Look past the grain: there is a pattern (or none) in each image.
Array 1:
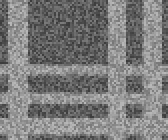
bands of rows crossing bands of columns
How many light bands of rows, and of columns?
3 and 3
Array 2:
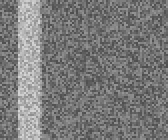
one band of columns
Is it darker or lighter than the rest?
lighter
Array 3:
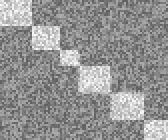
blocks along the diagonal
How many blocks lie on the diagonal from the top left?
6
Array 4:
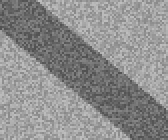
a diagonal band
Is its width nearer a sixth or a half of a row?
a half
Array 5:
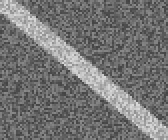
a diagonal band
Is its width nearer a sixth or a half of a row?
a sixth
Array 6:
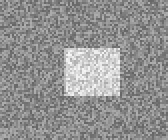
one block
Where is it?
centre
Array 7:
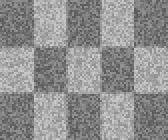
a checkerboard
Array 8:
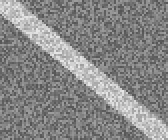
a diagonal band
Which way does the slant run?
top left to bottom right
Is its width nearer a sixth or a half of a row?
a sixth
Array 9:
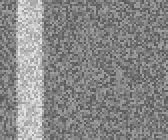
one band of columns
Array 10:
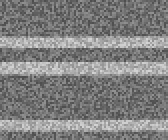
bands of rows
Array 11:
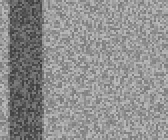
one band of columns
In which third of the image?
left
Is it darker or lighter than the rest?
darker
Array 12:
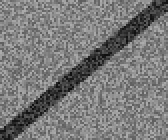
a diagonal band
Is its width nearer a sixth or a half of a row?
a sixth
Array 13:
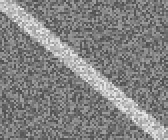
a diagonal band
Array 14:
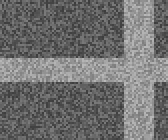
bands of rows crossing bands of columns
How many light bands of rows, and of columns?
1 and 1
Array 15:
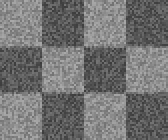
a checkerboard
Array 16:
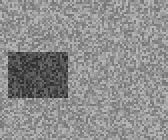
one block
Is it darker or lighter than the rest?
darker
